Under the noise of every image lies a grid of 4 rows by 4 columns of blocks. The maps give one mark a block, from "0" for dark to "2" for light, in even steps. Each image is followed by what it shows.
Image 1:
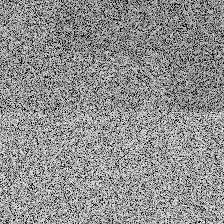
1 0 0 0
1 1 1 0
2 2 2 2
2 2 2 2
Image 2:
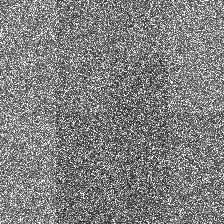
2 1 1 2
2 1 0 2
2 0 0 1
2 0 0 1
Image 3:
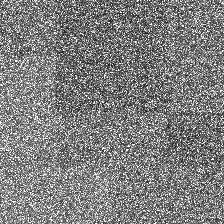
1 0 0 1
2 0 0 1
2 1 1 0
2 2 1 1
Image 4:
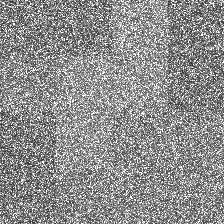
0 0 2 0
1 2 2 0
0 2 1 1
0 1 1 1
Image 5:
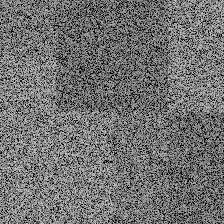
1 0 0 2
2 0 0 2
2 2 1 0
2 2 1 0
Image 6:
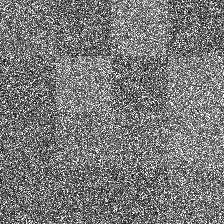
1 0 2 0
0 2 0 2
0 1 1 2
0 0 0 1
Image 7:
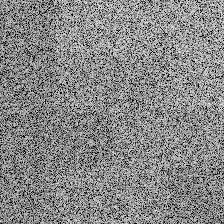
0 2 2 2
0 1 1 2
0 0 1 1
0 1 1 0
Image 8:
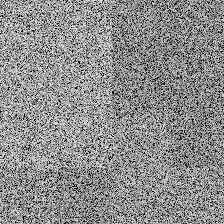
2 2 0 0
2 2 0 0
2 2 1 0
1 0 1 1
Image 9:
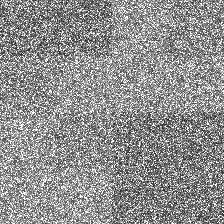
0 0 2 1
1 2 2 2
2 1 0 0
2 2 0 0
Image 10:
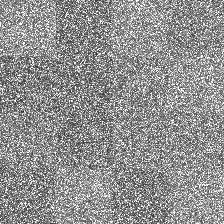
2 0 2 1
0 0 1 2
1 0 1 1
0 2 0 2
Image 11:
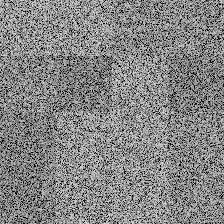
2 2 1 1
1 0 2 0
0 2 2 1
0 2 2 1
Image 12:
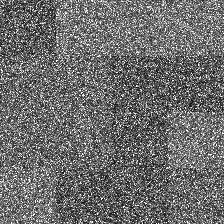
0 2 2 2
1 1 0 0
1 1 0 2
2 0 0 1
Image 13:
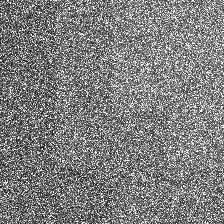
0 1 2 2
0 1 2 2
0 1 1 2
0 0 1 1
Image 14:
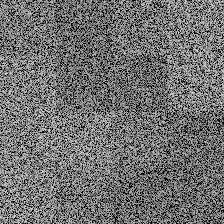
1 0 1 2
2 0 0 2
2 2 1 0
2 1 0 0
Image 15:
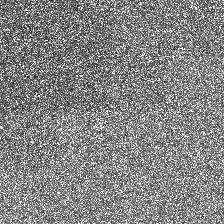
0 0 1 1
0 0 1 2
1 2 2 2
2 2 2 2
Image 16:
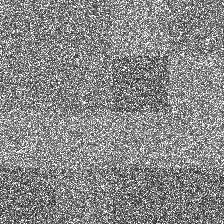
1 1 2 1
1 1 0 2
2 2 2 2
0 1 0 0
